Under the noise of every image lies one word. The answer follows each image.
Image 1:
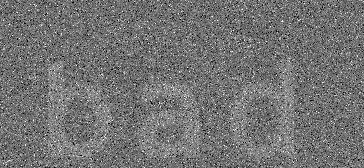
bad
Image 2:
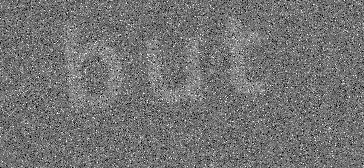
but
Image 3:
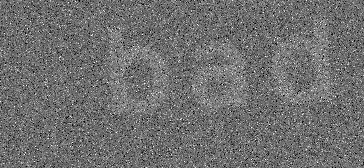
bad
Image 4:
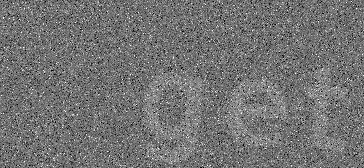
get
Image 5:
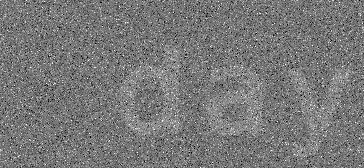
day
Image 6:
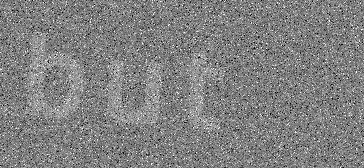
but
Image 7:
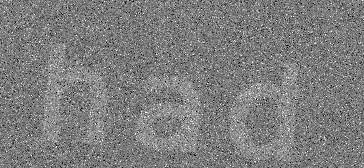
had
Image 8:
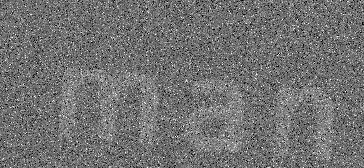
man
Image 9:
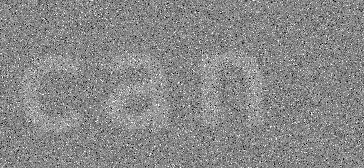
can
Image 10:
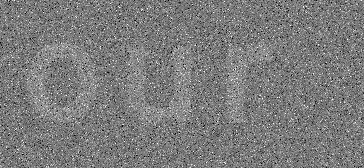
our
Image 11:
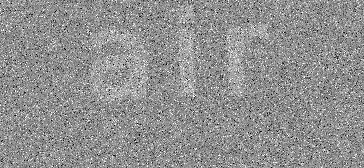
air
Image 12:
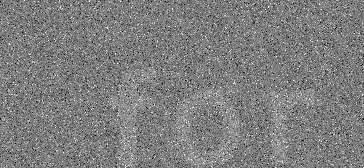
for
